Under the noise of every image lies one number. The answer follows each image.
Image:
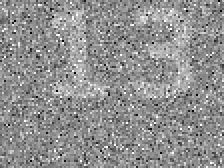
13
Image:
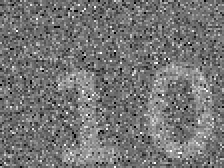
10
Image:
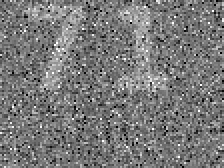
71
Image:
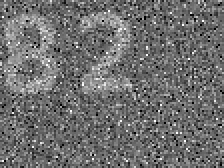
82
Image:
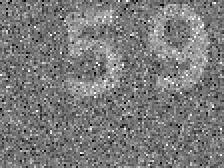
59
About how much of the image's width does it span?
two thirds
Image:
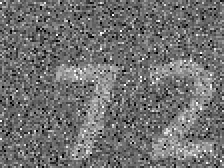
72
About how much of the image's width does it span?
two thirds
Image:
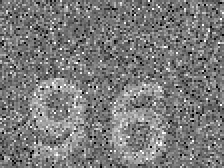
96
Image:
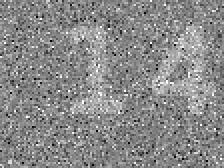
14
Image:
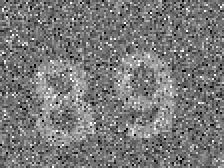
89
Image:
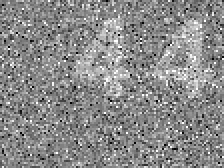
44
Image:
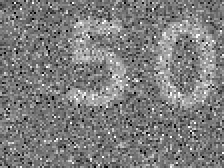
50
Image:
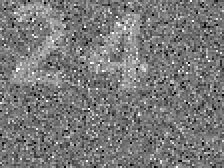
24
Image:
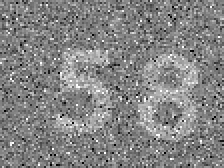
58
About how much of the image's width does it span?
two thirds
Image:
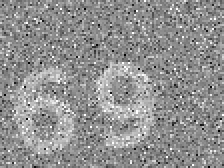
69
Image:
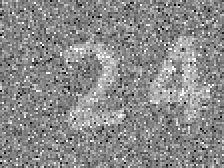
24
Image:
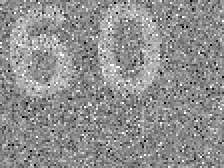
60
